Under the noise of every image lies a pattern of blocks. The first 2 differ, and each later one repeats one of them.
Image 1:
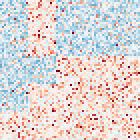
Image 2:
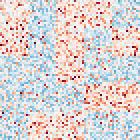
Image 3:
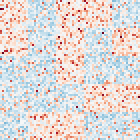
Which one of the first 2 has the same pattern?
2
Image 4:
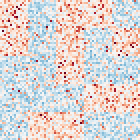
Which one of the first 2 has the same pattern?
2
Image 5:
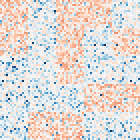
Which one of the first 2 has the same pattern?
2
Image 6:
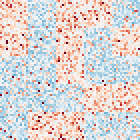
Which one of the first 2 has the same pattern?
2
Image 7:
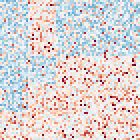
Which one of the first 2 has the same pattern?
1
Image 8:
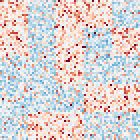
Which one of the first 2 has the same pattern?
2
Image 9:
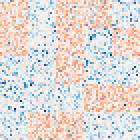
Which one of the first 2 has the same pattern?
2
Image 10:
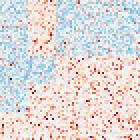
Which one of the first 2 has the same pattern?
1
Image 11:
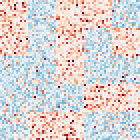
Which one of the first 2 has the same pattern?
2
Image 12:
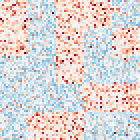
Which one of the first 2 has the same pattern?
2
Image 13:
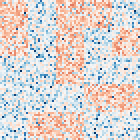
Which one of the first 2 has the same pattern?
2
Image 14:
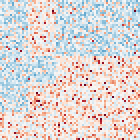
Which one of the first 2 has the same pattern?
1
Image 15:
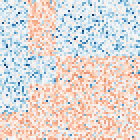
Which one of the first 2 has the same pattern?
1
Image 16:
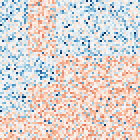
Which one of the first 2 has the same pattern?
1
